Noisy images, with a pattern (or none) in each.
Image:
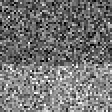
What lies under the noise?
a sharp edge
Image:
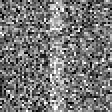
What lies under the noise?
one vertical stripe
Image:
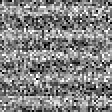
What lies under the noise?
horizontal stripes
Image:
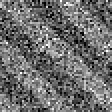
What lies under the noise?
diagonal stripes
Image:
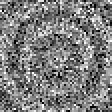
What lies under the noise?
rings round one point
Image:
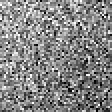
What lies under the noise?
a smooth slope
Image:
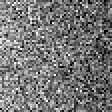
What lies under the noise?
a smooth slope
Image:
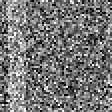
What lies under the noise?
one vertical stripe
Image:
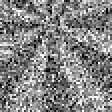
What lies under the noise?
spokes from one point
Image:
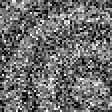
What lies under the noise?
rings round one point
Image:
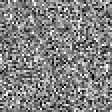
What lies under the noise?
only noise
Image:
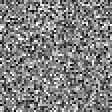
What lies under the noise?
only noise
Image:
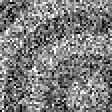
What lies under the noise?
rings round one point
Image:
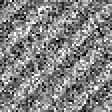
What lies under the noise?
diagonal stripes
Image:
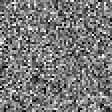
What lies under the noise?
only noise
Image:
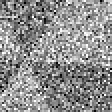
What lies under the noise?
spokes from one point
